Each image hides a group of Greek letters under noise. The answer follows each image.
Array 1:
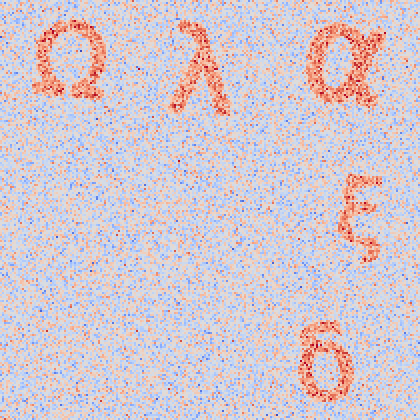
top left: omega; top middle: lambda; top right: alpha; middle right: xi; bottom right: delta
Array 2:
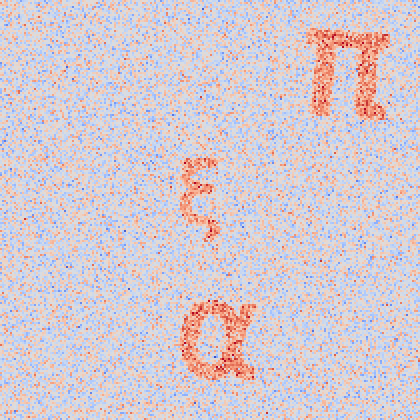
top right: pi; centre: xi; bottom middle: alpha
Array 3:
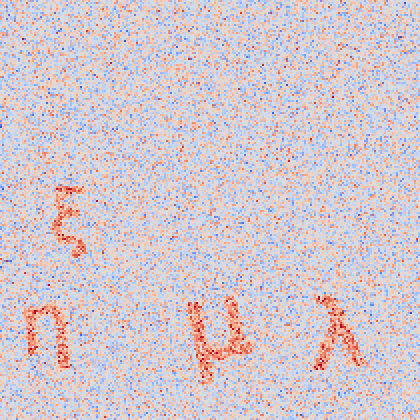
middle left: xi; bottom left: eta; bottom middle: mu; bottom right: lambda
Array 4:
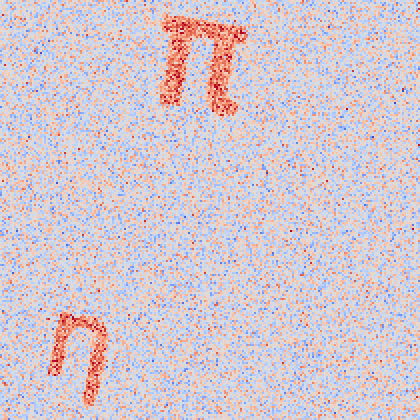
top middle: pi; bottom left: eta
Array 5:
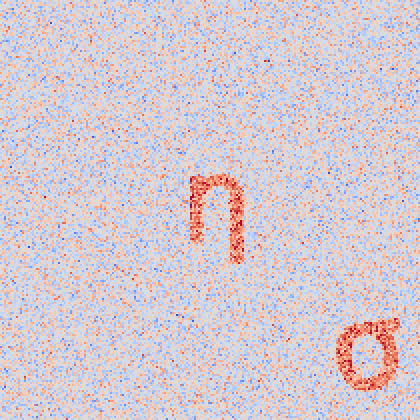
centre: eta; bottom right: sigma
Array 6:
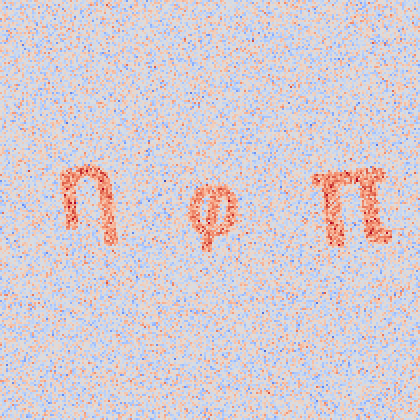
middle left: eta; centre: phi; middle right: pi
